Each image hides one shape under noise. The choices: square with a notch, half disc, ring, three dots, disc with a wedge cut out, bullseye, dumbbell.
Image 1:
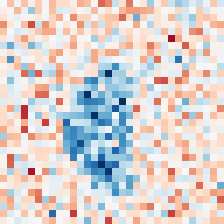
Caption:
blue half disc
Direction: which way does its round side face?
left
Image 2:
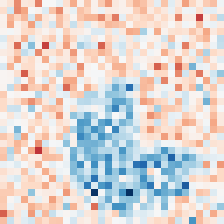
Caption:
blue disc with a wedge cut out
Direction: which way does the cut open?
up and right
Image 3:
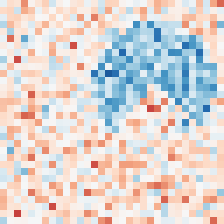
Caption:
blue disc with a wedge cut out
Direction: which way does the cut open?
down
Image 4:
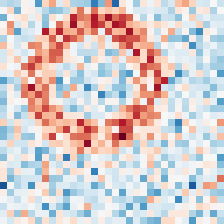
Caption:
red ring
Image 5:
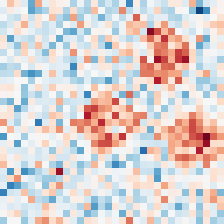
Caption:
red three dots
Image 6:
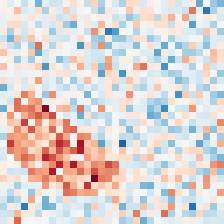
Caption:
red half disc
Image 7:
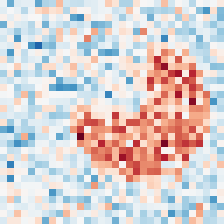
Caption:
red disc with a wedge cut out
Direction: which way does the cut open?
up and left
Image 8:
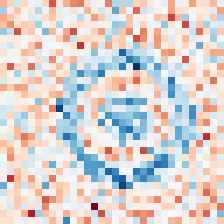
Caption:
blue bullseye
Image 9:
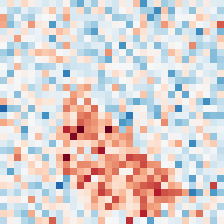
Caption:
red half disc
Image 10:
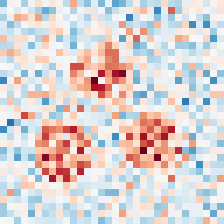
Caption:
red three dots
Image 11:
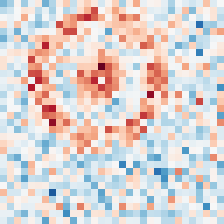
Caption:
red bullseye
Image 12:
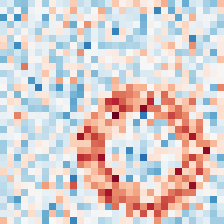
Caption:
red ring
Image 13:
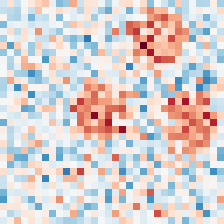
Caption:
red three dots
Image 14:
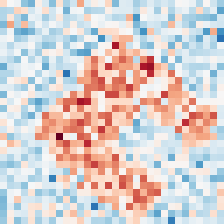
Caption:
red square with a notch
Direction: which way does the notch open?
down and right
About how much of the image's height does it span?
nearly all
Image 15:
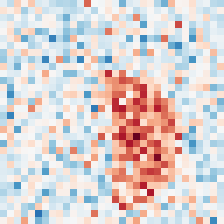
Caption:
red half disc
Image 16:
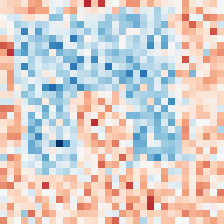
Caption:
blue square with a notch
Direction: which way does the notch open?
down
